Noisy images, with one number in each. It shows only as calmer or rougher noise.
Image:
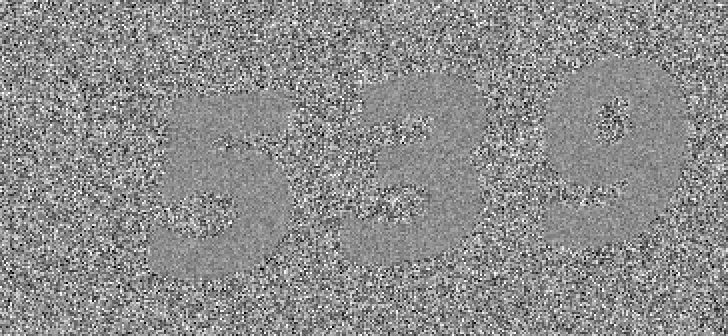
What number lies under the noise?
539
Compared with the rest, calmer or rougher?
calmer
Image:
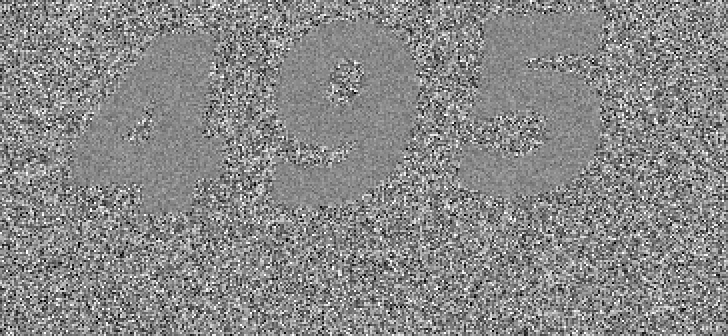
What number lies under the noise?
495
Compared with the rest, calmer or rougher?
calmer
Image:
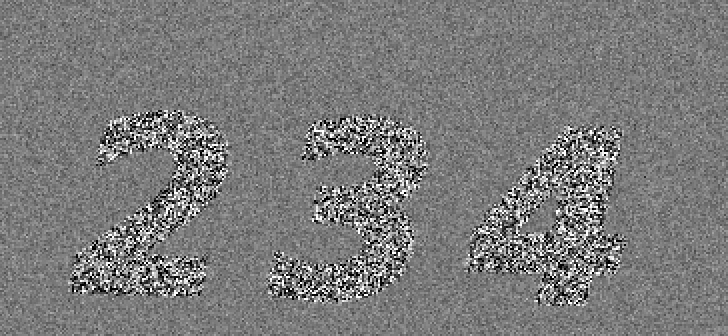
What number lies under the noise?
234
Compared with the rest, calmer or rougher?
rougher
